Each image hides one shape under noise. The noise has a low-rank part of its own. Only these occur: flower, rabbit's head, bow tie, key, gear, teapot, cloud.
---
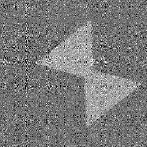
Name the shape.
bow tie
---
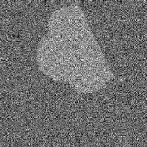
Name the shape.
cloud
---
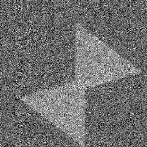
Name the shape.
bow tie
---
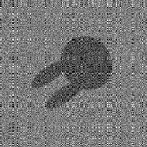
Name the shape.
rabbit's head
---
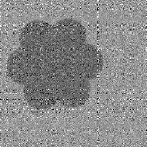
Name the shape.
flower
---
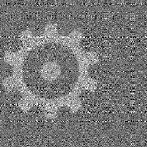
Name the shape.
gear
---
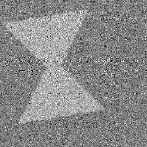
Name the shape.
bow tie
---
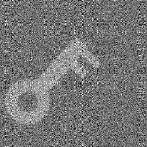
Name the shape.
key
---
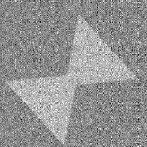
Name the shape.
bow tie
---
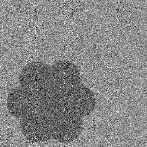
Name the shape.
flower
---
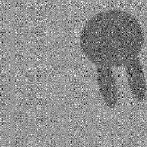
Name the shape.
rabbit's head
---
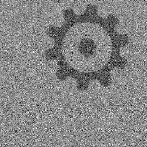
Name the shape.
gear
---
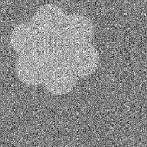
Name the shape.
flower
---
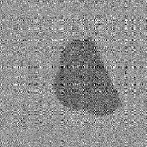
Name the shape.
cloud
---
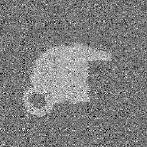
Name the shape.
teapot
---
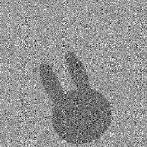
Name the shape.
rabbit's head
